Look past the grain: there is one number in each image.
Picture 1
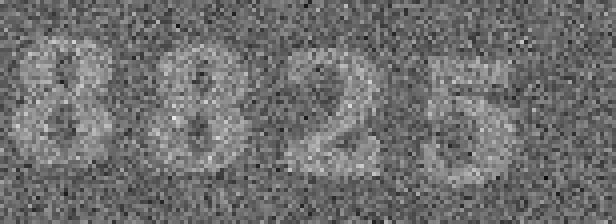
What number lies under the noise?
8825
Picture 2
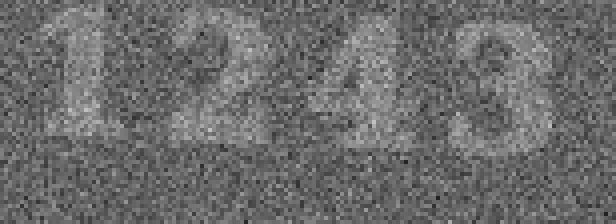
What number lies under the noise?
1243
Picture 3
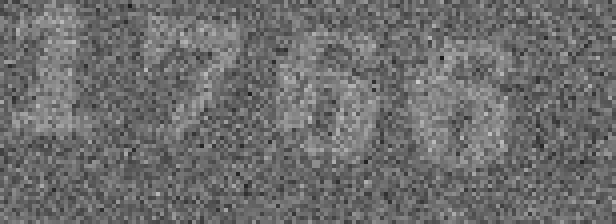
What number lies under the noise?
1766
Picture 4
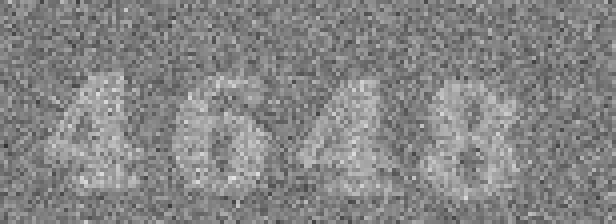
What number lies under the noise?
4648
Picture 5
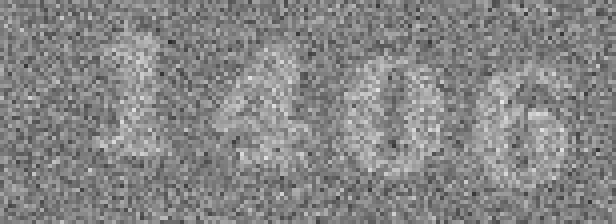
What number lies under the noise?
1406
